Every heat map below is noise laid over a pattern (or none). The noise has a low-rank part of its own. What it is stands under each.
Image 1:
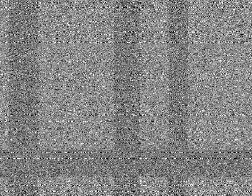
bands of rows crossing bands of columns
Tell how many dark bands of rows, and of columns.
1 and 3
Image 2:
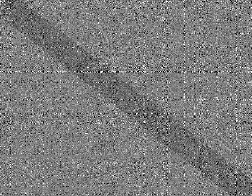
a diagonal band
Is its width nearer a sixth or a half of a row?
a sixth
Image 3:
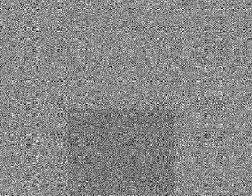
one block
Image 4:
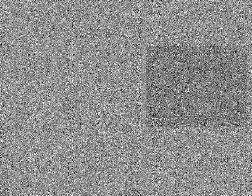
one block
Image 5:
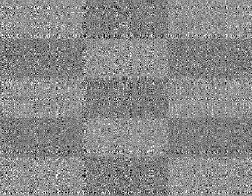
a checkerboard
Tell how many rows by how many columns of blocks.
5 by 3
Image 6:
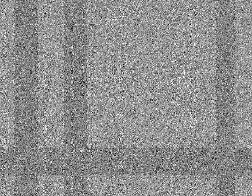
bands of rows crossing bands of columns
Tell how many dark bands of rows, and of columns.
1 and 3
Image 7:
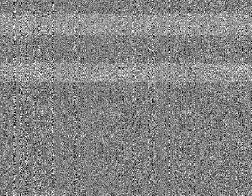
bands of rows
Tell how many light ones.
2
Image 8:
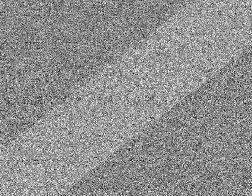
a diagonal band
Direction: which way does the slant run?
bottom left to top right
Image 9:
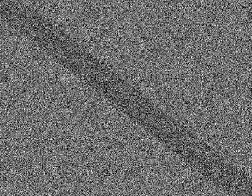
a diagonal band
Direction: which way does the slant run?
top left to bottom right
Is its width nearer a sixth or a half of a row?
a sixth
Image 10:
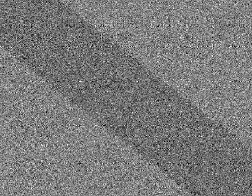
a diagonal band
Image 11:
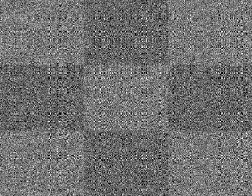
a checkerboard
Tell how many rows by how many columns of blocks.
3 by 3
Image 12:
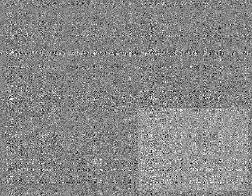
one block
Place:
bottom right
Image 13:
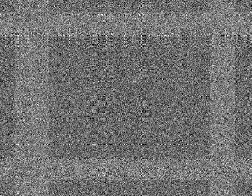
bands of rows crossing bands of columns
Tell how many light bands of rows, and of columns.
2 and 2
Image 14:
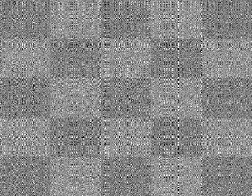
a checkerboard
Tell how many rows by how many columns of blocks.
5 by 5
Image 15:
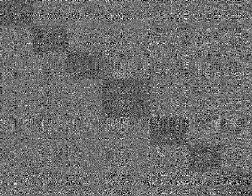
blocks along the diagonal
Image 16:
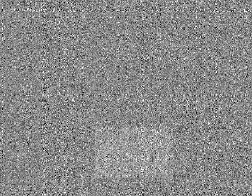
one block
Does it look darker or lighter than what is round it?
lighter
